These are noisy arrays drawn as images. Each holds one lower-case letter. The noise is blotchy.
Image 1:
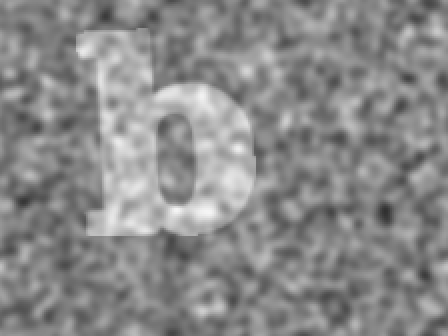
b
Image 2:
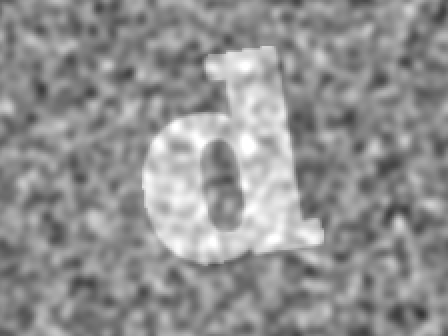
d
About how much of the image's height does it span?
two thirds
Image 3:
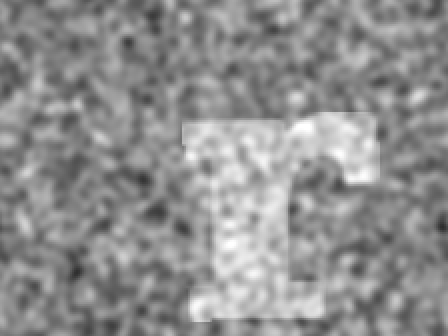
r
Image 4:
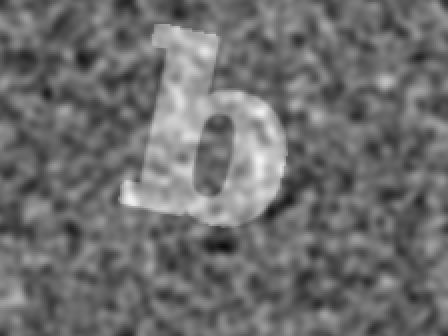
b
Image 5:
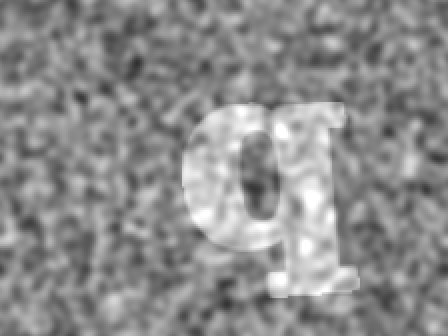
q
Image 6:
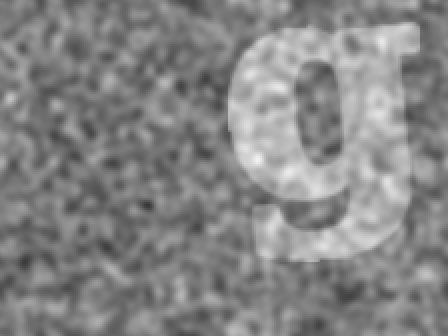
g
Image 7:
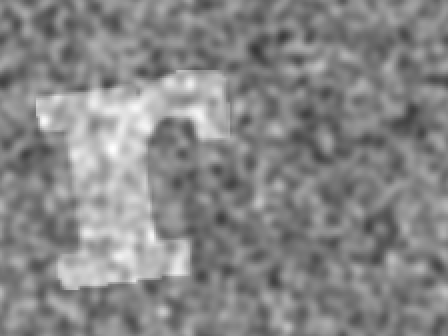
r
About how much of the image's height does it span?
two thirds
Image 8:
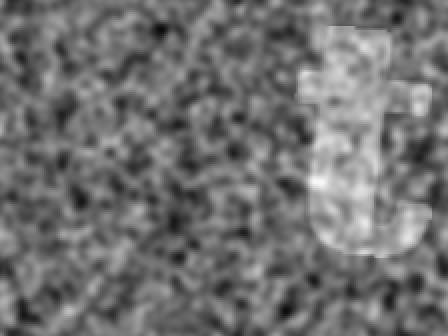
t
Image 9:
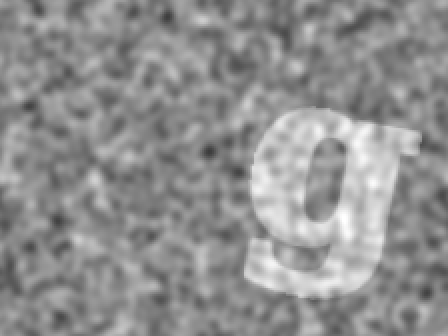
g
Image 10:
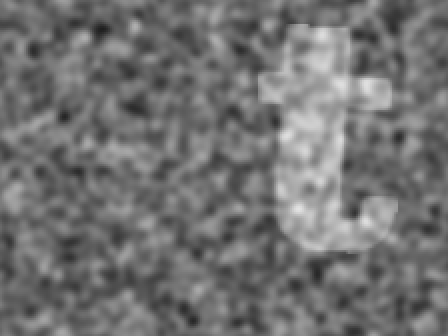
t
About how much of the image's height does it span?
two thirds
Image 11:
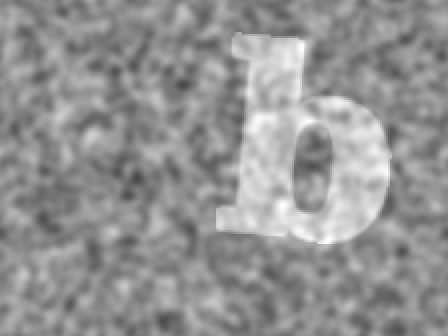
b
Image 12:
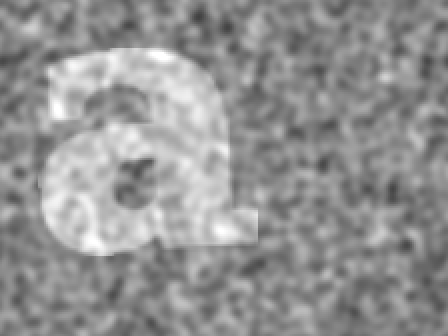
a
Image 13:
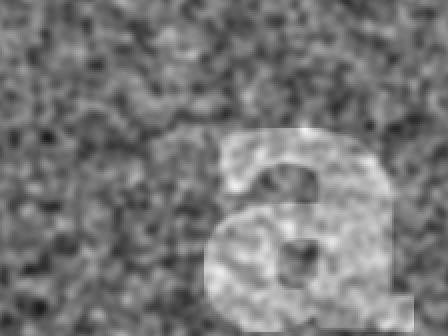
a
